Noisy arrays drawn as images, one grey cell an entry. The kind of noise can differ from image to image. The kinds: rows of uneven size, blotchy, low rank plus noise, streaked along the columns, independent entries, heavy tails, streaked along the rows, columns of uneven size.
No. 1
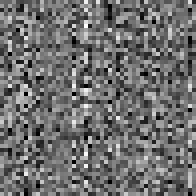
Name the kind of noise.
columns of uneven size
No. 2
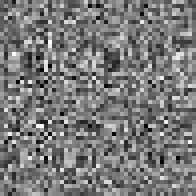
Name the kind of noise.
low rank plus noise
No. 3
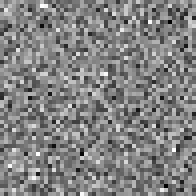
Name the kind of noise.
independent entries
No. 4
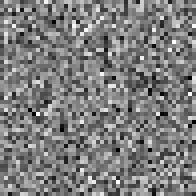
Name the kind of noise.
independent entries
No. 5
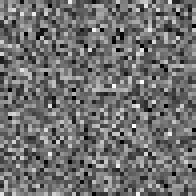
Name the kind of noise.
independent entries
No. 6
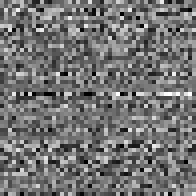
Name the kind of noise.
rows of uneven size
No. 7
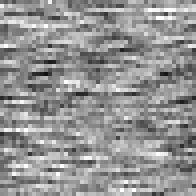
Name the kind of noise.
streaked along the rows
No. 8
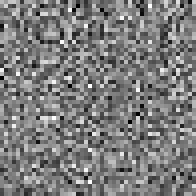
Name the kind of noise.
low rank plus noise
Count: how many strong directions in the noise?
three or four
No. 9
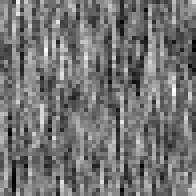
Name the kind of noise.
streaked along the columns
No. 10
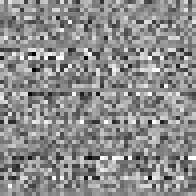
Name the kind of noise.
rows of uneven size
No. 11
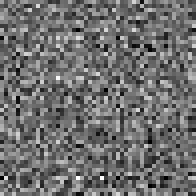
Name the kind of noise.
low rank plus noise
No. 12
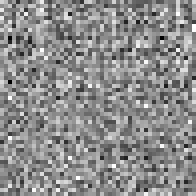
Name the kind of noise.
low rank plus noise
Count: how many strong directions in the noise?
five to eight
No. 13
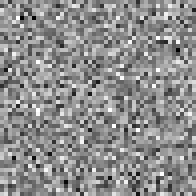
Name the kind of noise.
low rank plus noise
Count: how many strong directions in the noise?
five to eight
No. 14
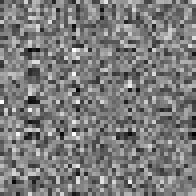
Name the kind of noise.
low rank plus noise
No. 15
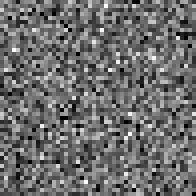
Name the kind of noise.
independent entries
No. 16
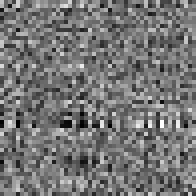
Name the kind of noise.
low rank plus noise
